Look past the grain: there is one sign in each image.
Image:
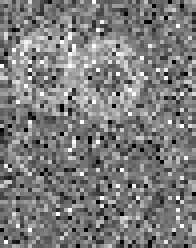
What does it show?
light infinity sign
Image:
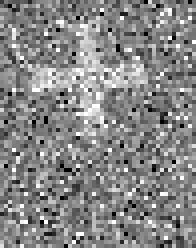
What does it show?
light plus sign
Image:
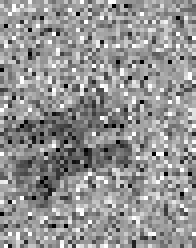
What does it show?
dark not-equal sign
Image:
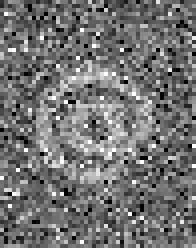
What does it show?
light at sign
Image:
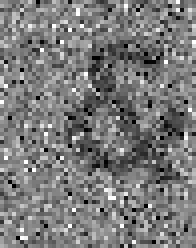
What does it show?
dark ampersand
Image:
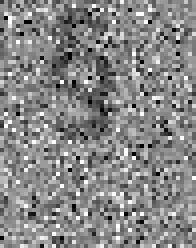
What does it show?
dark section sign
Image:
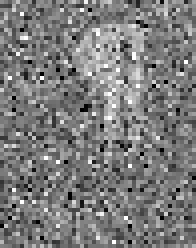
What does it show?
light pilcrow
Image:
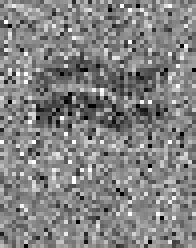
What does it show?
dark approximately sign
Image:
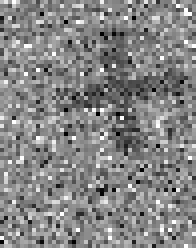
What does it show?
dark plus sign
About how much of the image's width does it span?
two thirds
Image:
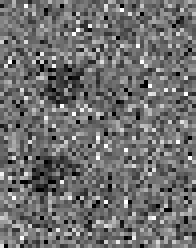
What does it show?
dark colon
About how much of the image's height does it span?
half
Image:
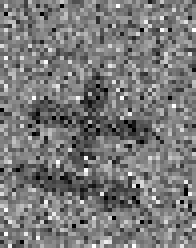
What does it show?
dark plus-minus sign
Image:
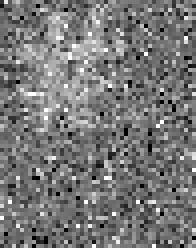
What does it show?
light hash sign
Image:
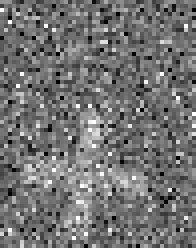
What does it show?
light plus sign
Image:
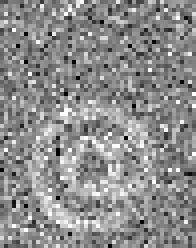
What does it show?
light at sign
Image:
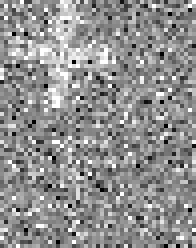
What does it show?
light plus sign
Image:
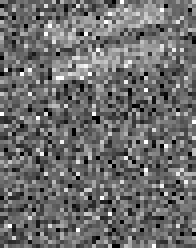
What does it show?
light equals sign
